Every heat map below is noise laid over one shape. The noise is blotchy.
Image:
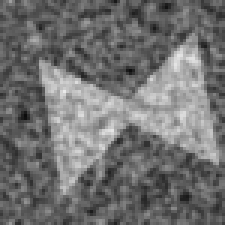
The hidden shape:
bow tie
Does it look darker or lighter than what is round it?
lighter
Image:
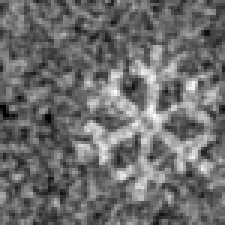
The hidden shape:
snowflake
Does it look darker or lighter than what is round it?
lighter
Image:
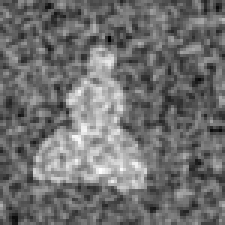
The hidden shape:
chess pawn
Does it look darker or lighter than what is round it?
lighter
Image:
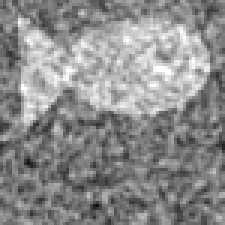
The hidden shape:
fish
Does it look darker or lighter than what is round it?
lighter
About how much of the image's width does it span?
nearly all
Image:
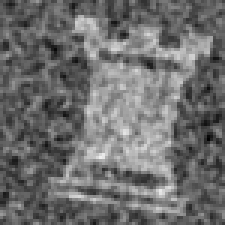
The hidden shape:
chess rook
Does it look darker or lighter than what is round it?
lighter
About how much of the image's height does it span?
nearly all
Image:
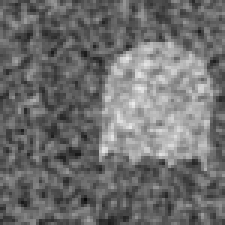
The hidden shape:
ghost
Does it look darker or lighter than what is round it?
lighter
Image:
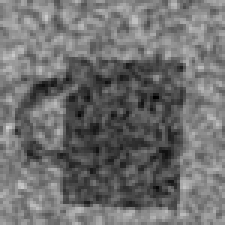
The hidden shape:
cup
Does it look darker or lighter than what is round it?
darker
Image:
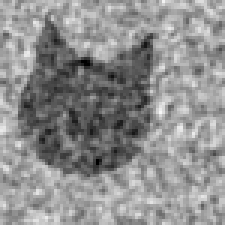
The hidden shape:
cat's head
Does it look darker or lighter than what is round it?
darker
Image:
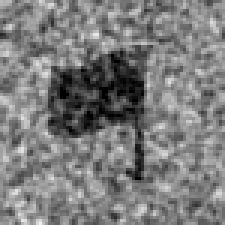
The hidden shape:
flag
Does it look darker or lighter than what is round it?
darker
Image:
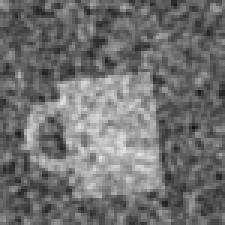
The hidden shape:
cup
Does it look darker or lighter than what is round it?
lighter
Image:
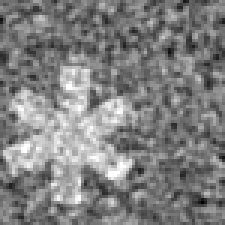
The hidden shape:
asterisk
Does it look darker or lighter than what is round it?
lighter
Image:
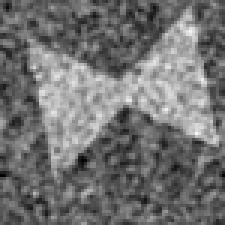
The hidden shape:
bow tie
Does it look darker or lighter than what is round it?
lighter
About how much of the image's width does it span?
nearly all
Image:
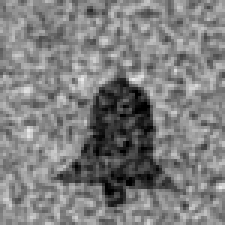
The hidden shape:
bell
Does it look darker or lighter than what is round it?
darker
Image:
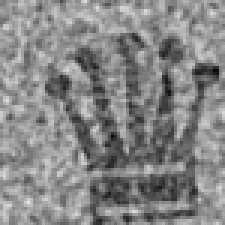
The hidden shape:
chess queen
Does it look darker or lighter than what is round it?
darker
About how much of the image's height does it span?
nearly all
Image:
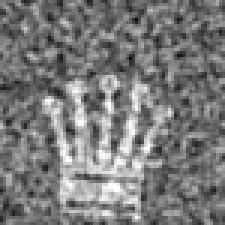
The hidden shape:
chess queen
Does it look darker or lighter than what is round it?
lighter
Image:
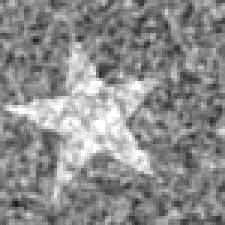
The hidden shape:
star
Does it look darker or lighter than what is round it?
lighter
